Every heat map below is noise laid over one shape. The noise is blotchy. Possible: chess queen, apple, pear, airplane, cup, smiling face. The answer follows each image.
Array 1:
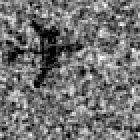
airplane
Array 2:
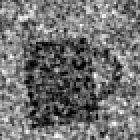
cup
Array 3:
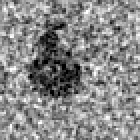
pear
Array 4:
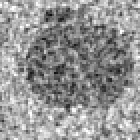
apple
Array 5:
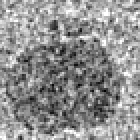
apple
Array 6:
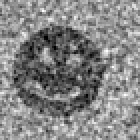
smiling face
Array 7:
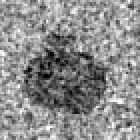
apple
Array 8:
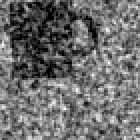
cup
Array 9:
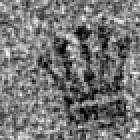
chess queen
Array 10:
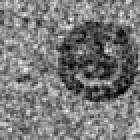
smiling face
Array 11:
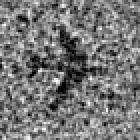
airplane
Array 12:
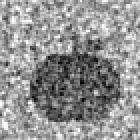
apple
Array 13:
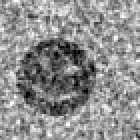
smiling face
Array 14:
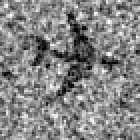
airplane
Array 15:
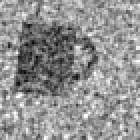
cup
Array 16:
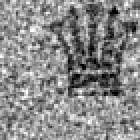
chess queen
